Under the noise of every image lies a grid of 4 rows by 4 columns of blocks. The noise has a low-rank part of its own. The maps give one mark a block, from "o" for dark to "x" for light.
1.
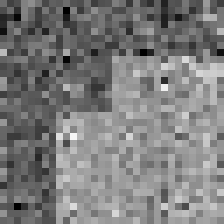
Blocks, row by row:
oooo
ooxx
oxxx
oxxx
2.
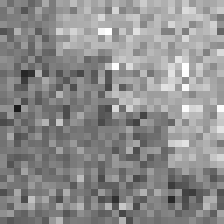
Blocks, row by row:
oxxx
ooxx
ooox
oooo
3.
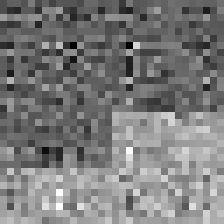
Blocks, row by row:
oooo
oooo
ooxx
xxxx
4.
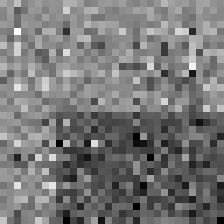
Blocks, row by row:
xxxx
xxxx
xooo
xooo
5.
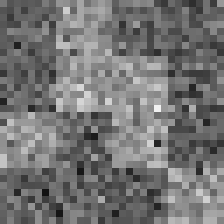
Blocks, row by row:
oxoo
oxxo
xoxo
ooox
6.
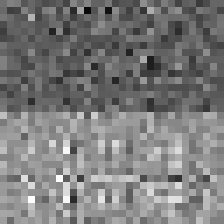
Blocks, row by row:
oooo
oooo
xxxx
xxxx
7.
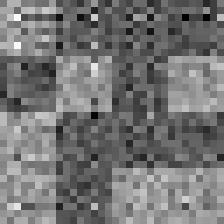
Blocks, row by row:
xooo
oxox
xooo
xoxx
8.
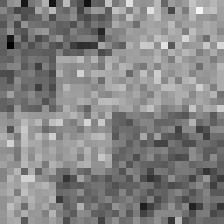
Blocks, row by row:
ooxx
oxxx
xxoo
xooo
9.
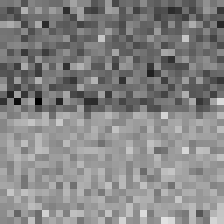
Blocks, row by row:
oooo
oooo
xxxx
xxxx
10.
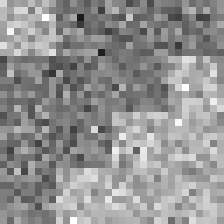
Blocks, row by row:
xooo
ooox
ooxx
oxxx
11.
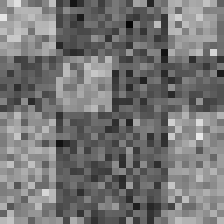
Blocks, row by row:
xoox
oxoo
xoox
xoox
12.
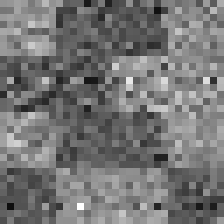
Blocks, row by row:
xoox
ooxx
xoox
oxxo
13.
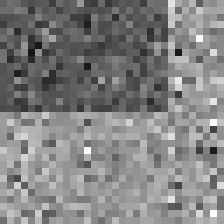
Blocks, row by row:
ooox
ooox
xxxx
xxxx
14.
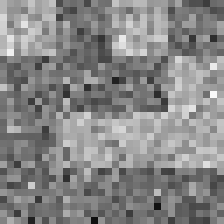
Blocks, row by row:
xoxo
ooox
oxxx
oooo
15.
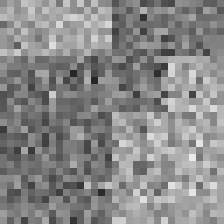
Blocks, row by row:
xxoo
ooox
ooxx
ooxx
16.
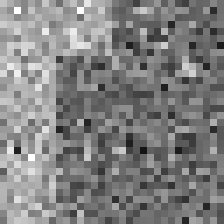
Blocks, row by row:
xxoo
xooo
xooo
xooo
